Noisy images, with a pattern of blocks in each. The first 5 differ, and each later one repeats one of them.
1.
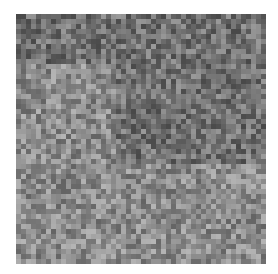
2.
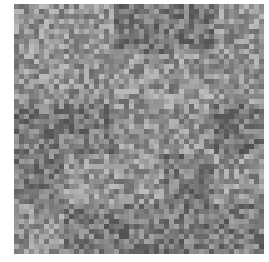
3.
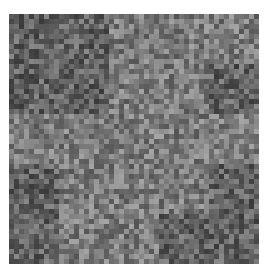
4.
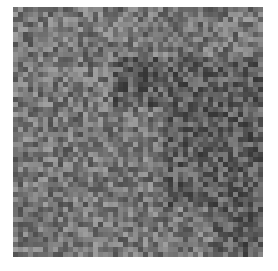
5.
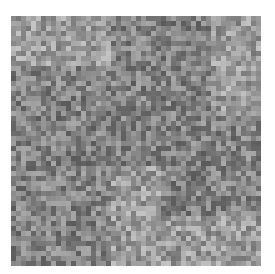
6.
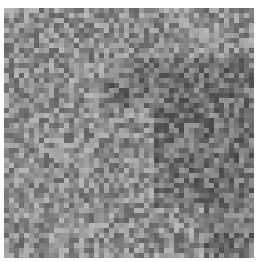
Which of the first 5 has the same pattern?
4
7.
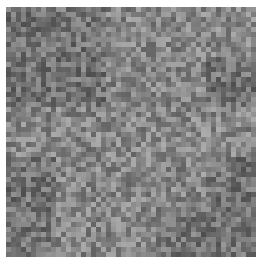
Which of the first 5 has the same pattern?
3
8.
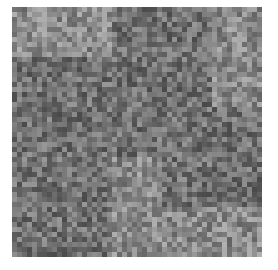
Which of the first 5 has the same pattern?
5
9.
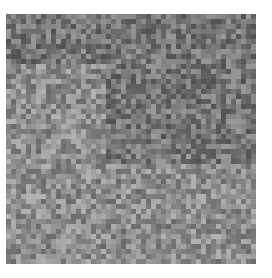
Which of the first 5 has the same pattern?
1
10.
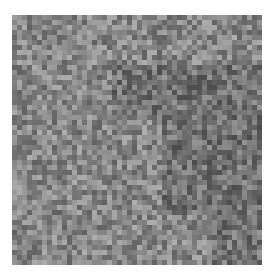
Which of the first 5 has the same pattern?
4
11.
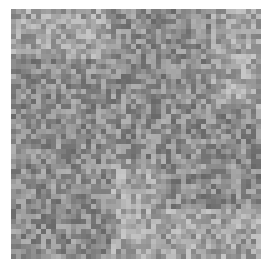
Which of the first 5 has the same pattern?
5
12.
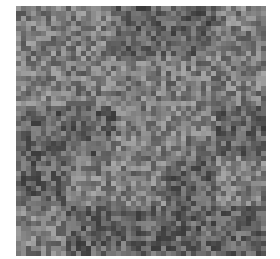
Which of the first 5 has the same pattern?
2
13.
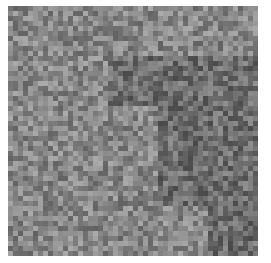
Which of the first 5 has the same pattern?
4
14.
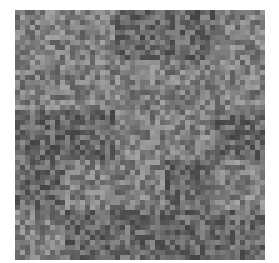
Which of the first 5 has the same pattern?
2
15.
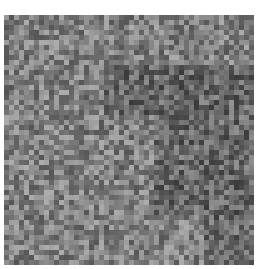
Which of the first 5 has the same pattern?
4
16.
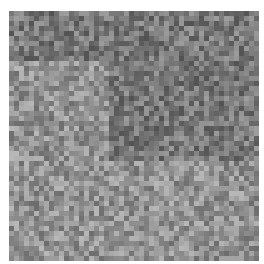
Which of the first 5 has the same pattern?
1
